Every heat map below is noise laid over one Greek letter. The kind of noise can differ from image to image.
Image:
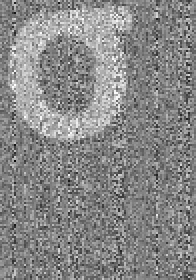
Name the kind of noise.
columns of uneven size
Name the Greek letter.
sigma
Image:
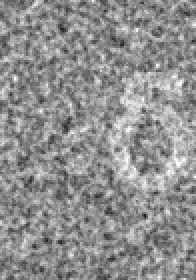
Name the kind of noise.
blotchy
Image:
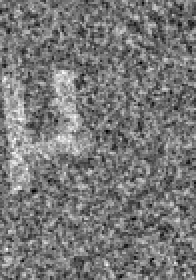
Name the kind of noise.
blotchy
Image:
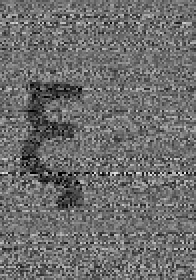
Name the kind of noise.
rows of uneven size
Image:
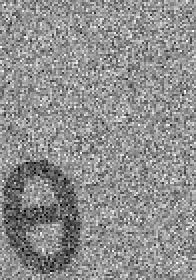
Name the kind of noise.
independent entries
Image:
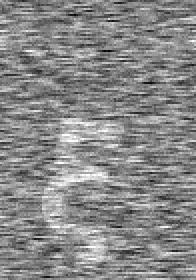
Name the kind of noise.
streaked along the rows
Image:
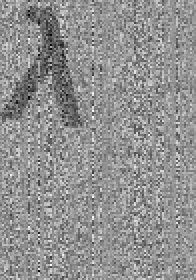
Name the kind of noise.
columns of uneven size
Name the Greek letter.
lambda
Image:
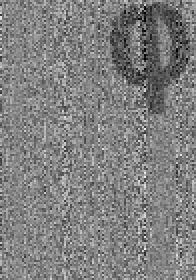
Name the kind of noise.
columns of uneven size
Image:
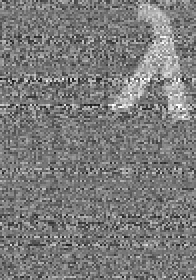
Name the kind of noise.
rows of uneven size
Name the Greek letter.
lambda
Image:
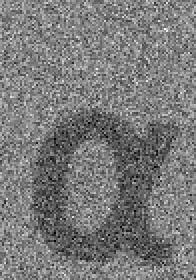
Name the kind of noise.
independent entries
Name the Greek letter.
alpha
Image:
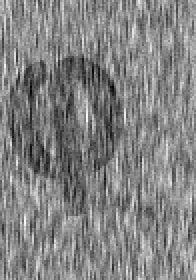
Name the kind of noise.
streaked along the columns
